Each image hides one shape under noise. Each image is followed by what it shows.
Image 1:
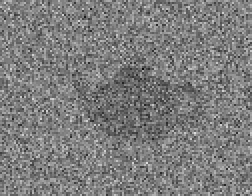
teapot
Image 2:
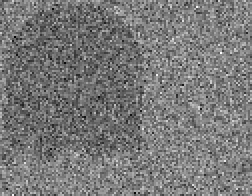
ghost
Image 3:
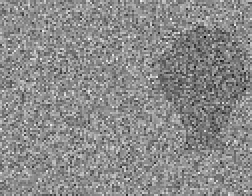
light bulb
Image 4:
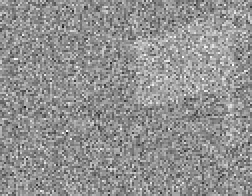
flag
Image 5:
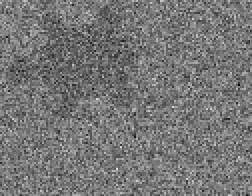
turtle
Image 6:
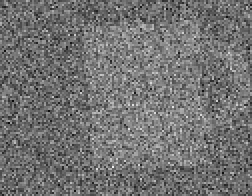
cup
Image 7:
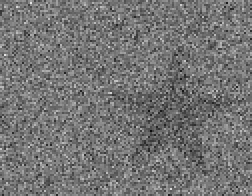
star
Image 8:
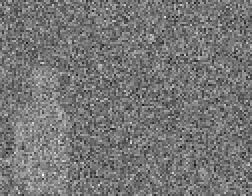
bottle
